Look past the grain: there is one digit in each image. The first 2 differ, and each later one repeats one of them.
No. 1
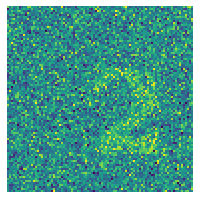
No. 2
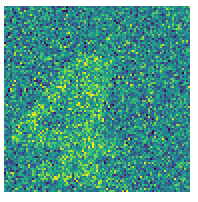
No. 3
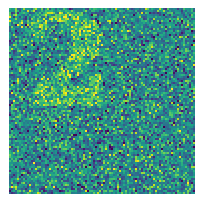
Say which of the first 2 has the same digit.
1
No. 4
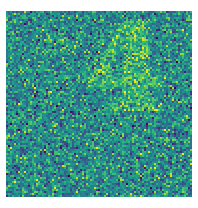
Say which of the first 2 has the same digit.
2
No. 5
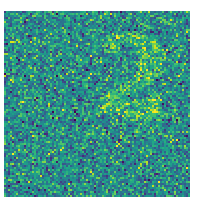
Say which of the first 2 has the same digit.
1
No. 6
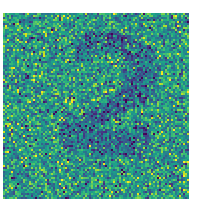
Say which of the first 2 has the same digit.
1
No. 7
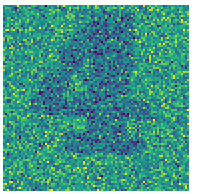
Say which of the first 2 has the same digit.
2
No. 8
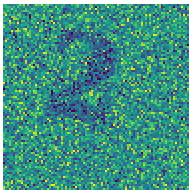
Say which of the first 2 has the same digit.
1
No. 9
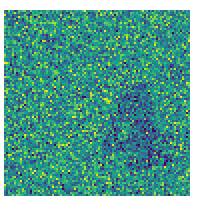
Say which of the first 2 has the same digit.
2
